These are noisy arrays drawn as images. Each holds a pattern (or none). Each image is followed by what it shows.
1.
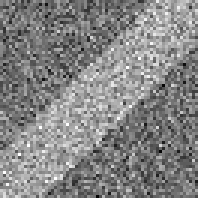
a diagonal band
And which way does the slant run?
bottom left to top right
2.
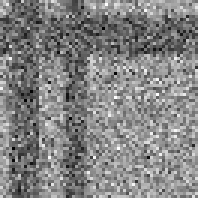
bands of rows crossing bands of columns
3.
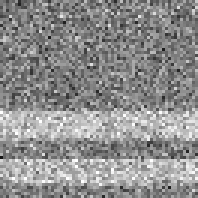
bands of rows
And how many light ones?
2
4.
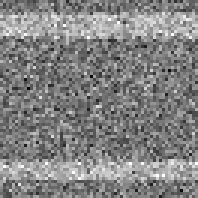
bands of rows
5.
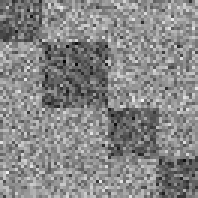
blocks along the diagonal
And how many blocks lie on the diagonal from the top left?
4
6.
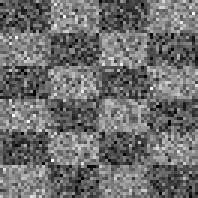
a checkerboard
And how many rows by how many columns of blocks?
6 by 4
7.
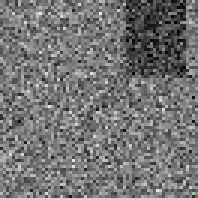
one block
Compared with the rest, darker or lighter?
darker
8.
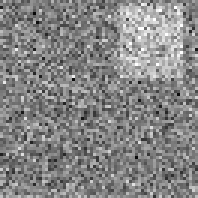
one block
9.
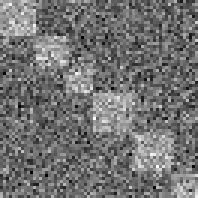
blocks along the diagonal
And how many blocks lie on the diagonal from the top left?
6
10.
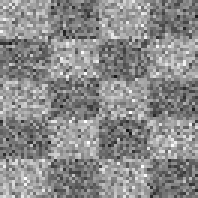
a checkerboard
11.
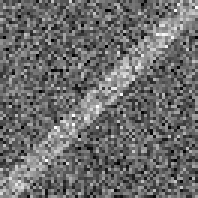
a diagonal band
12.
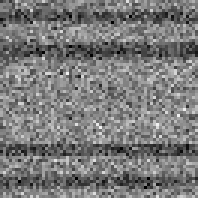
bands of rows
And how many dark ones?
4
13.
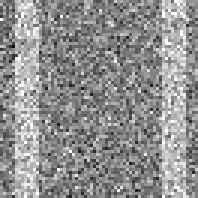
bands of columns
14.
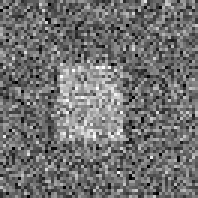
one block
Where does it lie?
centre
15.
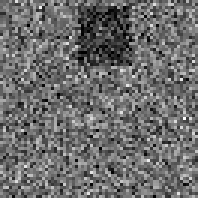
one block
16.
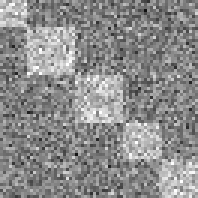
blocks along the diagonal
